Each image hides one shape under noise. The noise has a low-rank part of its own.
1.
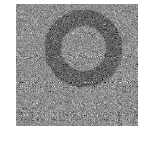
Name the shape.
ring
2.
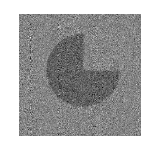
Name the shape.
disc with a wedge cut out
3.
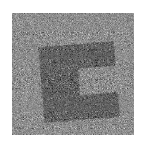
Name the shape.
square with a notch
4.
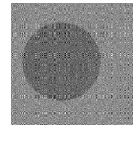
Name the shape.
disc
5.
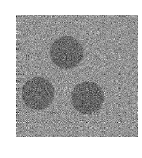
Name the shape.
three dots
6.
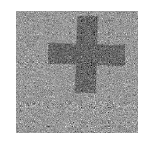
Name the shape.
cross
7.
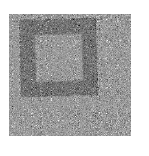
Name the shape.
square frame
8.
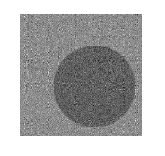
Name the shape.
disc
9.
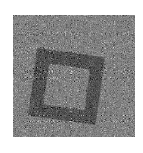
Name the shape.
square frame
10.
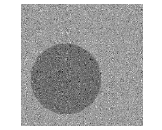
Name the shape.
disc
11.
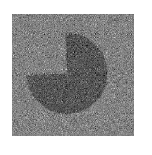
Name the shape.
disc with a wedge cut out
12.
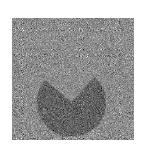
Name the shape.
disc with a wedge cut out
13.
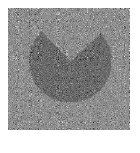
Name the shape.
disc with a wedge cut out
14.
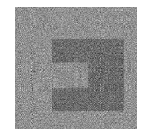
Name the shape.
square with a notch
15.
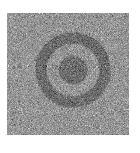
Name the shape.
bullseye
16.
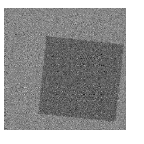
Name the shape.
square
